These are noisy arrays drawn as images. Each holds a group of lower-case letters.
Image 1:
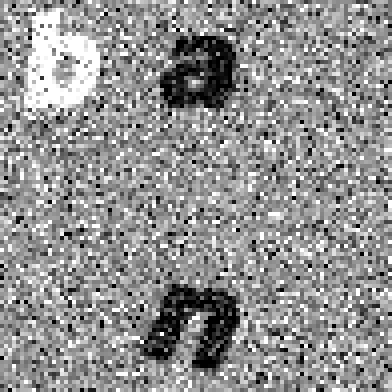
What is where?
top left: light b; top middle: dark a; bottom middle: dark n
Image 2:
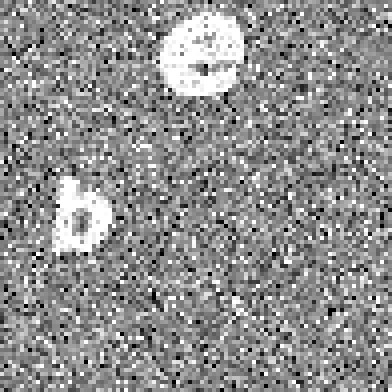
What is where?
top middle: light e; middle left: light b
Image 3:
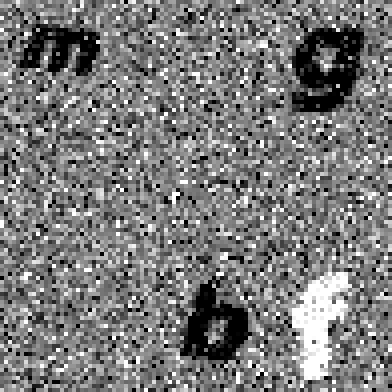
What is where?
top left: dark m; top right: dark g; bottom middle: dark b; bottom right: light f
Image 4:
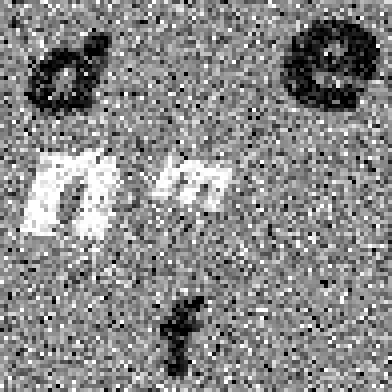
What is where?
top left: dark d; top right: dark e; middle left: light n; centre: light m; bottom middle: dark f
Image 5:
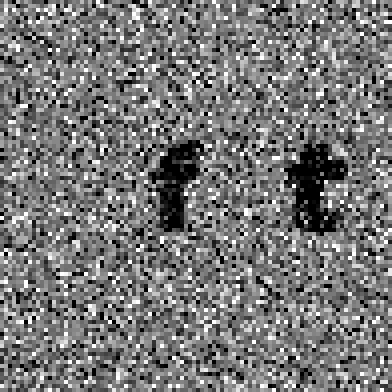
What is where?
centre: dark f; middle right: dark t
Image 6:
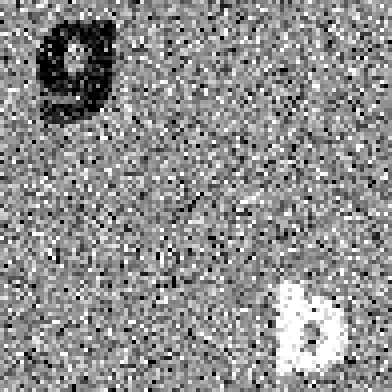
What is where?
top left: dark g; bottom right: light b
